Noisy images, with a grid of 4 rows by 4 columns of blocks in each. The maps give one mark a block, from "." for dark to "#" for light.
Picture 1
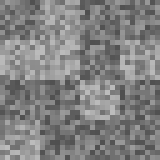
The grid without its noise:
.#..
##.#
..#.
#...
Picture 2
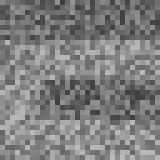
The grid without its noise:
....
####
#...
####
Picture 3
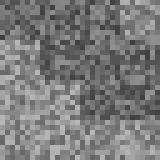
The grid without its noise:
...#
#...
##..
####
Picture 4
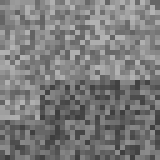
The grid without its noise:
####
####
#...
....
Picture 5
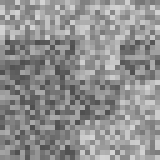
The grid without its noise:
####
..#.
...#
..##
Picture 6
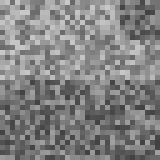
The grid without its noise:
###.
####
....
....
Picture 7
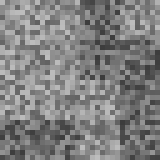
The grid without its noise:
##.#
##..
###.
..#.
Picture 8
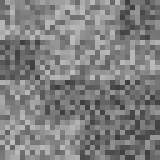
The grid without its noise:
###.
.###
#...
##..
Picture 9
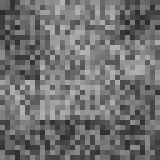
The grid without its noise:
.##.
.###
###.
....
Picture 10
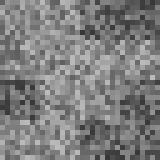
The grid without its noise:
##..
####
.##.
##..
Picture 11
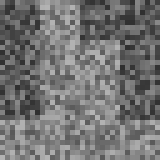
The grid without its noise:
.#..
.##.
.##.
####
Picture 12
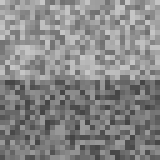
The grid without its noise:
####
####
....
....
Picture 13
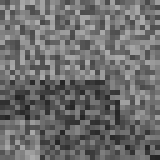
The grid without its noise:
####
####
...#
#...
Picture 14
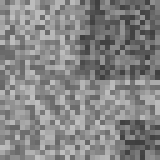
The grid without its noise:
##..
##..
####
###.
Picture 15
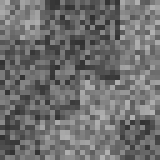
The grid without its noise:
#..#
...#
..##
.##.
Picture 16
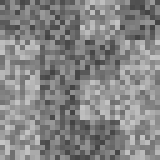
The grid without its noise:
..#.
#..#
#.##
#..#
